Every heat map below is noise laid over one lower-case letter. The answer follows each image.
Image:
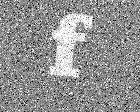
f
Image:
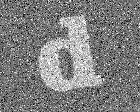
d
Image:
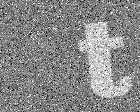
t
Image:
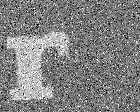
r
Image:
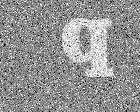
q
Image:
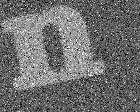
n
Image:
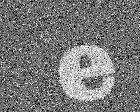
e
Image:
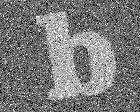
b
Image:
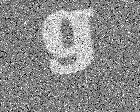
g
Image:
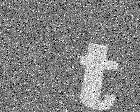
t
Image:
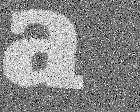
a
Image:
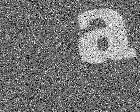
a
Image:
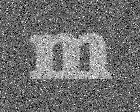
m
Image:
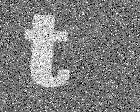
t
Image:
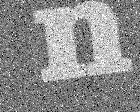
n
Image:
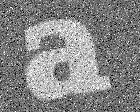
a
